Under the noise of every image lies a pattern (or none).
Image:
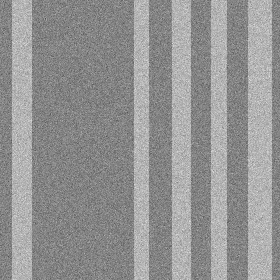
bands of columns
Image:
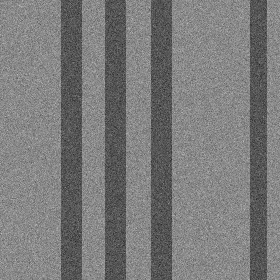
bands of columns
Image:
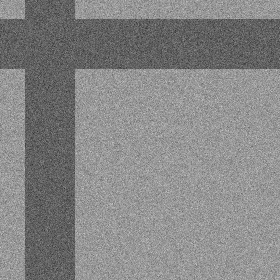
bands of rows crossing bands of columns
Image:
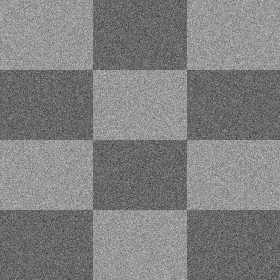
a checkerboard
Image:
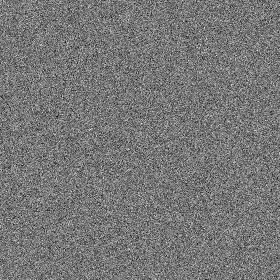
only noise
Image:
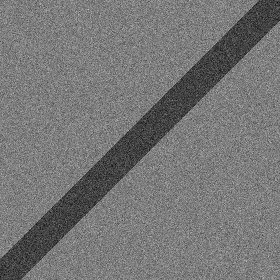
a diagonal band
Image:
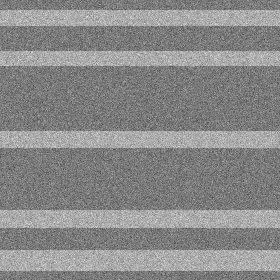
bands of rows
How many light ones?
5
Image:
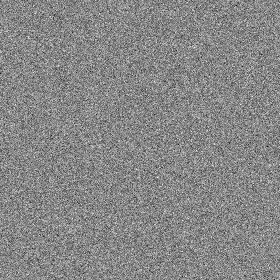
only noise
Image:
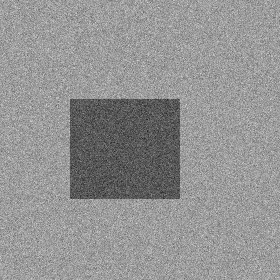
one block
